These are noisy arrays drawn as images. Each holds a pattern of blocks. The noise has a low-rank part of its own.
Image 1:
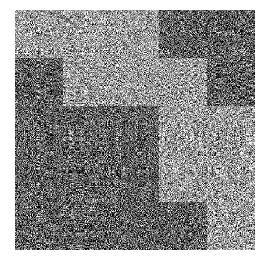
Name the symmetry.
mirrored about the diagonal from the bottom left
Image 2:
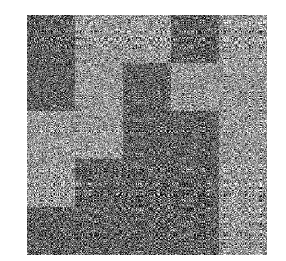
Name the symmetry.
no symmetry
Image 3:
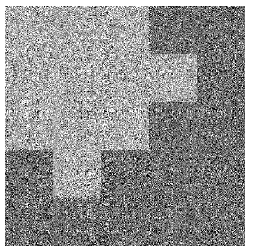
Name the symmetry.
mirrored about the diagonal from the top left
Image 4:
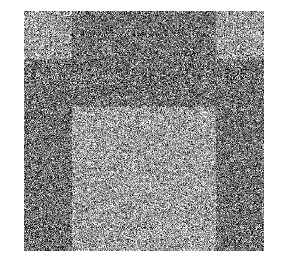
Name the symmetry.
left and right mirror each other
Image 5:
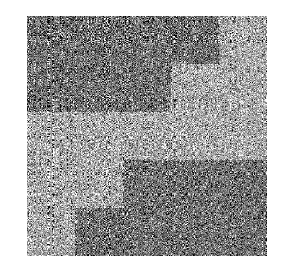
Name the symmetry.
the same after a half turn
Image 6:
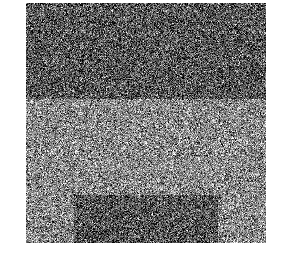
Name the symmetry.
left and right mirror each other
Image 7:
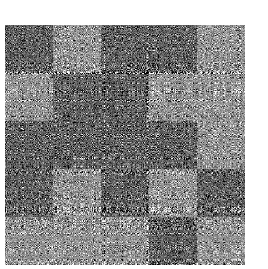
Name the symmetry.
mirrored about the diagonal from the top left
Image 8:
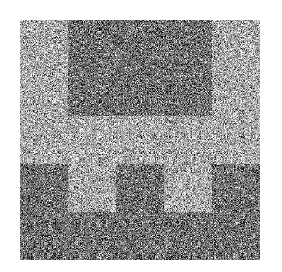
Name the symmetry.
left and right mirror each other
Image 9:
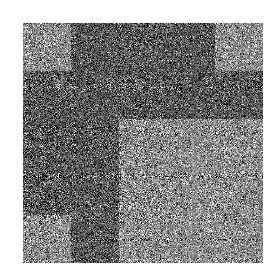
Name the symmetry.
mirrored about the diagonal from the top left
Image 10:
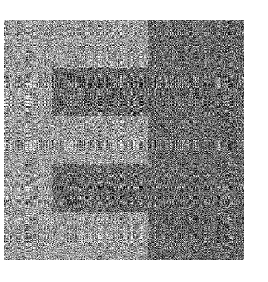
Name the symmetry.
top and bottom mirror each other
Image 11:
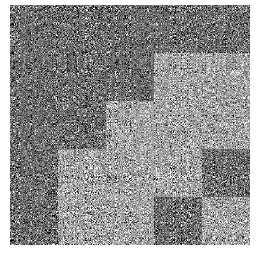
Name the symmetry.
mirrored about the diagonal from the top left
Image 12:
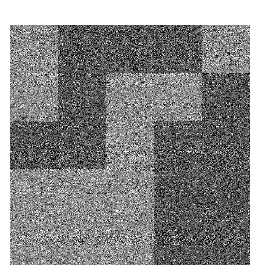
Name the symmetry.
no symmetry
